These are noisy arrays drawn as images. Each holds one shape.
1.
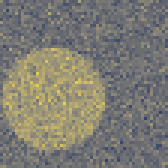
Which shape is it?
disc
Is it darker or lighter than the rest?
lighter
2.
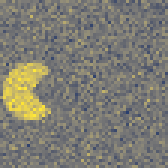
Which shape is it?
disc with a wedge cut out
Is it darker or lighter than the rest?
lighter
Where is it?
middle left
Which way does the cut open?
right
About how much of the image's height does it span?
a third
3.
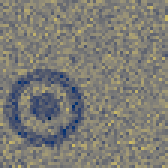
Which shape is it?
bullseye
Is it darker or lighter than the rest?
darker
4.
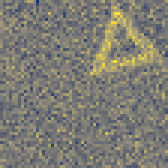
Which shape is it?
triangle frame
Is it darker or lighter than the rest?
lighter
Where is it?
top right
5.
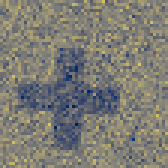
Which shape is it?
cross
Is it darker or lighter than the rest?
darker
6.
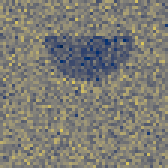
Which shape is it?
half disc
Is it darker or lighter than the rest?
darker
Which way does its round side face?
down
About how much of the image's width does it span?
half
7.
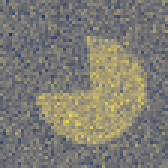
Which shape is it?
disc with a wedge cut out
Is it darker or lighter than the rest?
lighter
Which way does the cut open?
up and left
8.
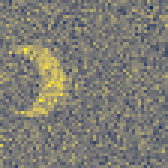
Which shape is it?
crescent
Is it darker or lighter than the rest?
lighter
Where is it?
middle left
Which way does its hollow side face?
left
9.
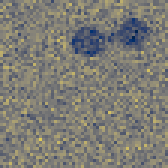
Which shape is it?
dumbbell
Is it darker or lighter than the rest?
darker
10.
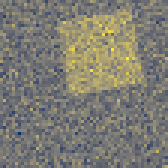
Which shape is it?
square
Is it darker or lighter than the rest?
lighter
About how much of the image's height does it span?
half
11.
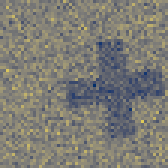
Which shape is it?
cross
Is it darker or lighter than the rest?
darker
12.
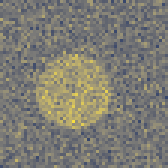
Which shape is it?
disc
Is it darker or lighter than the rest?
lighter
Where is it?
centre
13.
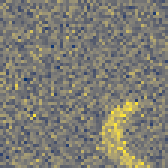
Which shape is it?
crescent
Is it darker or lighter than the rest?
lighter
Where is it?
bottom right
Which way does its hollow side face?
right
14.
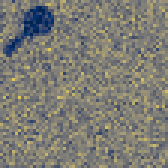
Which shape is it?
lollipop
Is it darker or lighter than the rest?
darker
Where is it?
top left
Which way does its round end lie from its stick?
up and right
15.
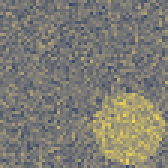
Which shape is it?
disc
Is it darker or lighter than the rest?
lighter
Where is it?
bottom right
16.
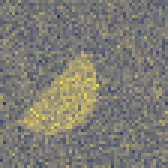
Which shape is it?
half disc
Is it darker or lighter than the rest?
lighter
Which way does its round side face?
down and right
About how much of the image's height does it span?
half
